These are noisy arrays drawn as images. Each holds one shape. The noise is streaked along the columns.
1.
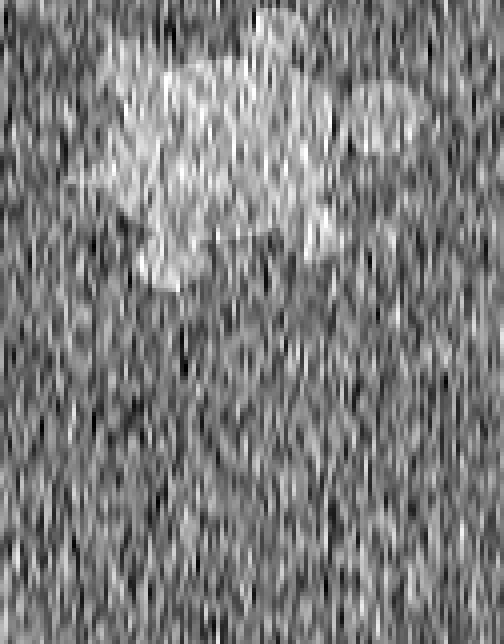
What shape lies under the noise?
turtle
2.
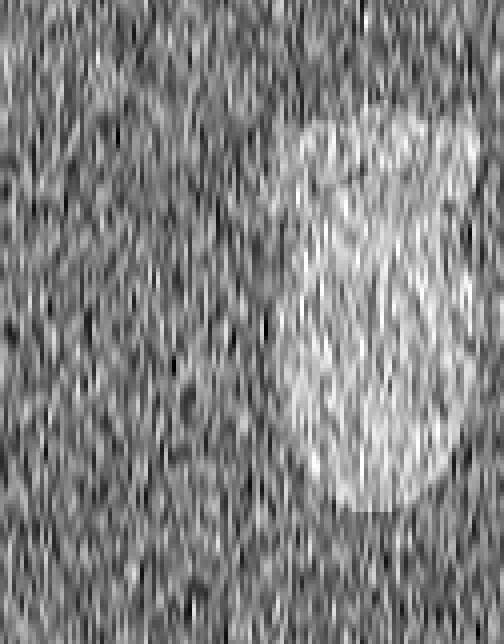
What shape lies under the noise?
footprint
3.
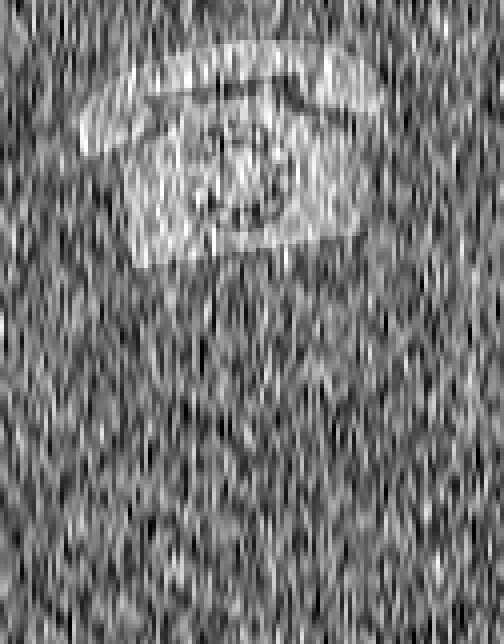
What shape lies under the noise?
telephone
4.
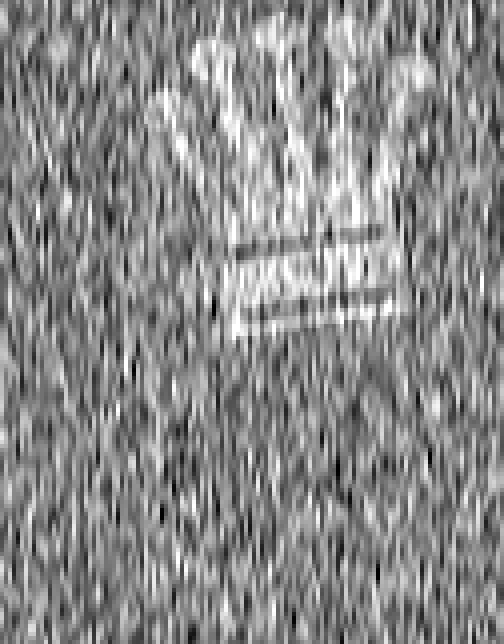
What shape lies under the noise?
chess queen
